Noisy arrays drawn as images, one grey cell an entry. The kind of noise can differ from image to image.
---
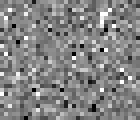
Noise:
heavy tails
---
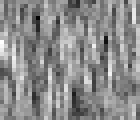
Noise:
streaked along the columns
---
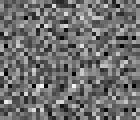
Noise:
low rank plus noise
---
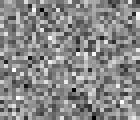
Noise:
independent entries
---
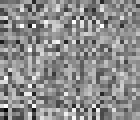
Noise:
low rank plus noise
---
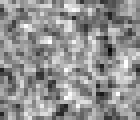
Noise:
blotchy
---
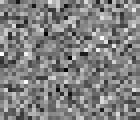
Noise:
independent entries
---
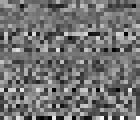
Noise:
rows of uneven size
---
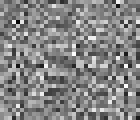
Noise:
low rank plus noise
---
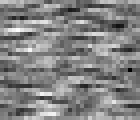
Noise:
streaked along the rows
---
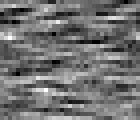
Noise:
streaked along the rows
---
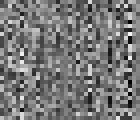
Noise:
columns of uneven size
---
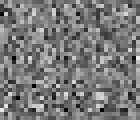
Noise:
low rank plus noise
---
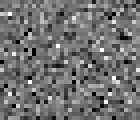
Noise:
heavy tails
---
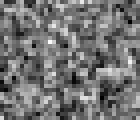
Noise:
blotchy
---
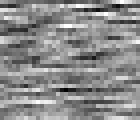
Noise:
streaked along the rows
